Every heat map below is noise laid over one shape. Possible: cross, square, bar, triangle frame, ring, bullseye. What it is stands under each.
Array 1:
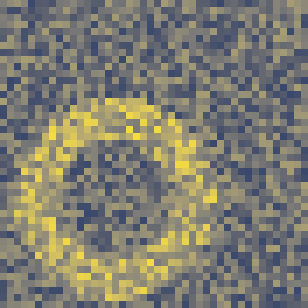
light ring
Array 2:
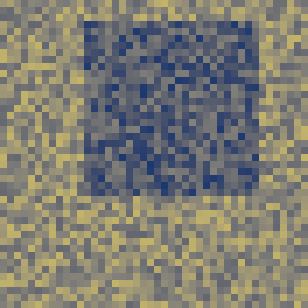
dark square
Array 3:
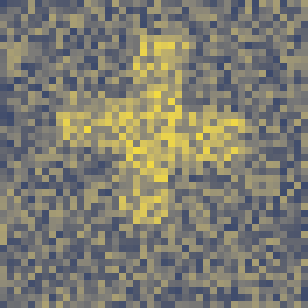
light cross
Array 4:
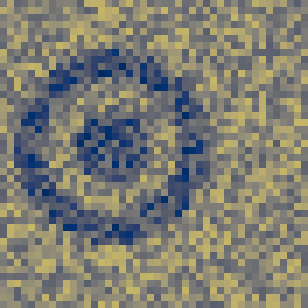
dark bullseye
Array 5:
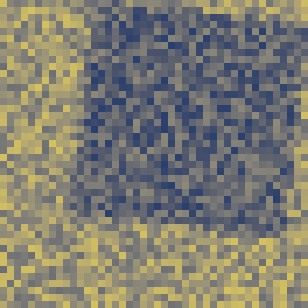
dark square
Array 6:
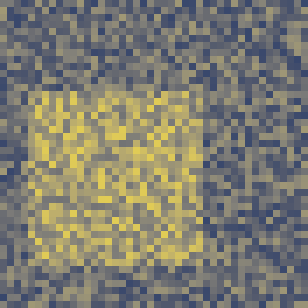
light square
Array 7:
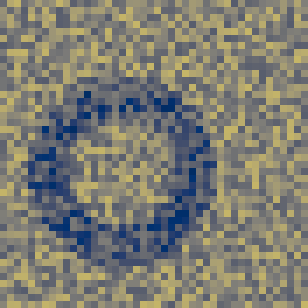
dark ring
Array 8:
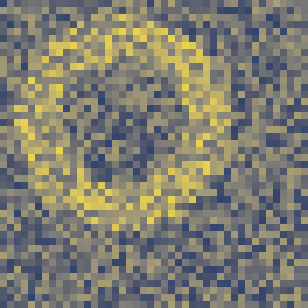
light ring
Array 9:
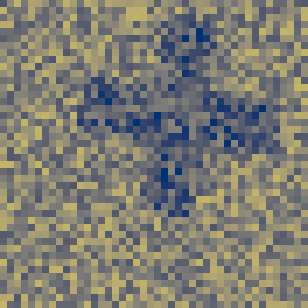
dark cross
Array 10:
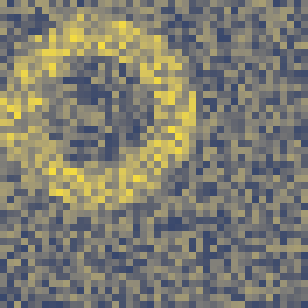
light ring
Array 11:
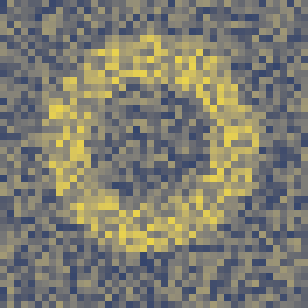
light ring
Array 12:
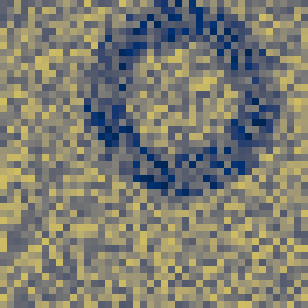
dark ring
